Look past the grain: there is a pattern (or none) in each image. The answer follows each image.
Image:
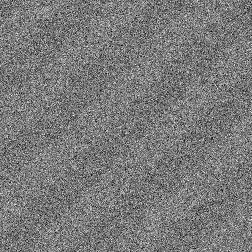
diagonal stripes
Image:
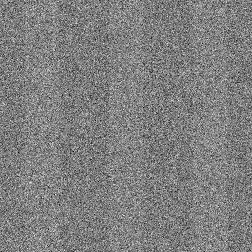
vertical stripes
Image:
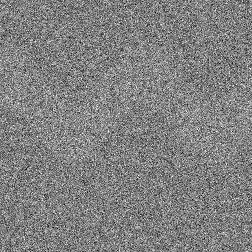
a wavy band
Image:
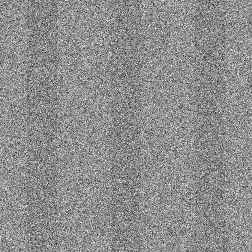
vertical stripes
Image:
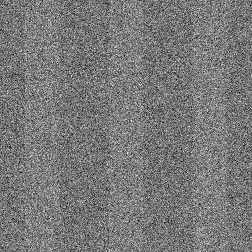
vertical stripes
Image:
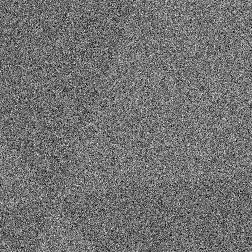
spokes from one point
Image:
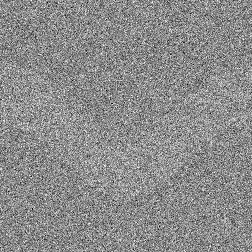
a wavy band
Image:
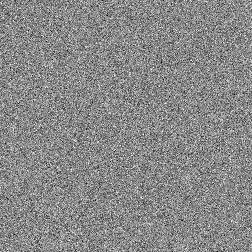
only noise
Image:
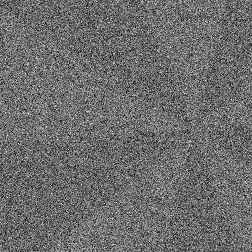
spokes from one point
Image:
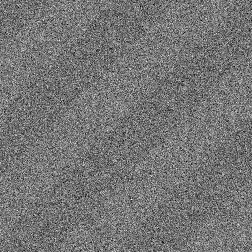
diagonal stripes
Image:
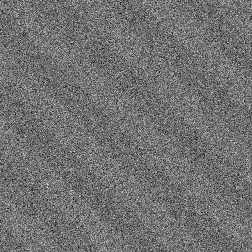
diagonal stripes
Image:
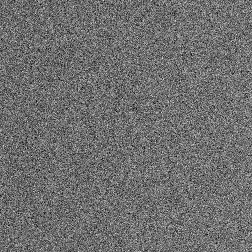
a smooth slope
